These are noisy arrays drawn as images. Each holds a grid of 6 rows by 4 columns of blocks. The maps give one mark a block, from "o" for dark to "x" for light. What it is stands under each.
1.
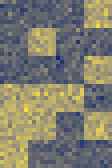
o o o x
o x o o
o o o x
x x x o
x x o x
x o o o
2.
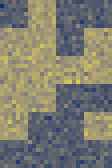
o x o o
x x o x
x x x x
x x o o
x o o x
o o o o
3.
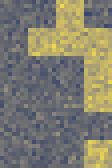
o o x o
o x x x
o o o x
o o o x
o o o o
o o o x
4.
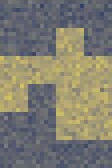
o o o o
o o x o
x x x x
x o x x
o o x x
o o o o
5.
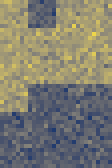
x o x x
x x x x
x x x x
x o o o
o o o o
o o o o
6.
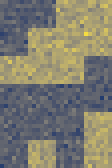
o o x x
o x x x
x x x o
o o o o
o o o x
o x o x
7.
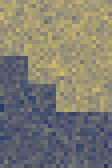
x x x x
x x x x
o x x x
o o x x
o o o o
o o o o
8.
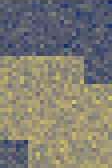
o o o o
o o o o
x x x o
x x x x
x x x x
o x x x
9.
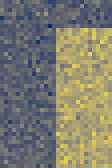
o o o o
o o x x
o o x x
o o x x
o o x x
o o x x
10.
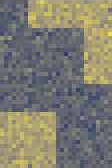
o x x x
o o o x
o o o x
o o o o
x x o o
x x o o
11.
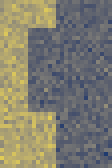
x x o o
x o o o
x o o o
x o o o
x x o o
x x o o
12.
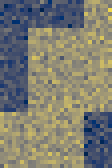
o o o x
o x x x
o x x x
o x x x
x x x o
x x x o
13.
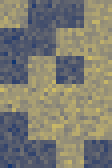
x o o x
o o x x
o x o x
x x x x
o x x x
o o x o
